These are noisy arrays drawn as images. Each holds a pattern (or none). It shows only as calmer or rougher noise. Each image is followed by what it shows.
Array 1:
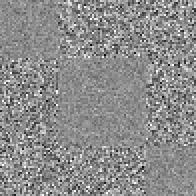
blocks along the diagonal
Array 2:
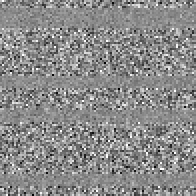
bands of rows
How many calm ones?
4
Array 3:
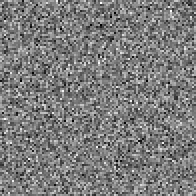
only noise
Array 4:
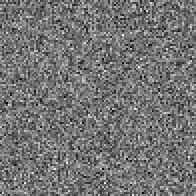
only noise
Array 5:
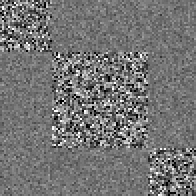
blocks along the diagonal
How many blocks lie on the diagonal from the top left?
3
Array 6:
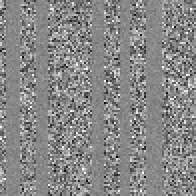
bands of columns
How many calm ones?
5
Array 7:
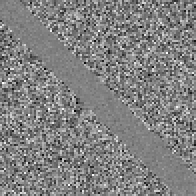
a diagonal band
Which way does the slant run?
top left to bottom right
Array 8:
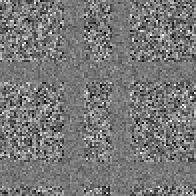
bands of rows crossing bands of columns
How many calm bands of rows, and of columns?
2 and 2
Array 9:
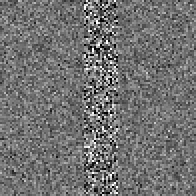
one band of columns
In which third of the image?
middle
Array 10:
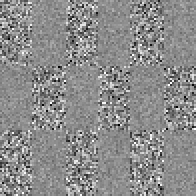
a checkerboard
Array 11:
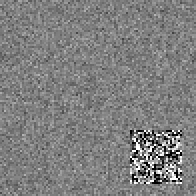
one block
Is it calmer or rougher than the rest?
rougher
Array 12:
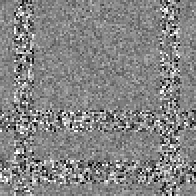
bands of rows crossing bands of columns
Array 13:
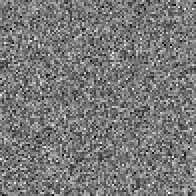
only noise
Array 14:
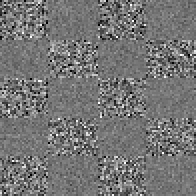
a checkerboard
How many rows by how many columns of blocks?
5 by 4
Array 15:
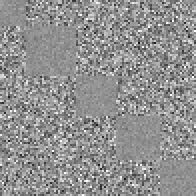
blocks along the diagonal
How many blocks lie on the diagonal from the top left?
5
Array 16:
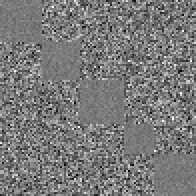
blocks along the diagonal
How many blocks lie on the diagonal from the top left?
5
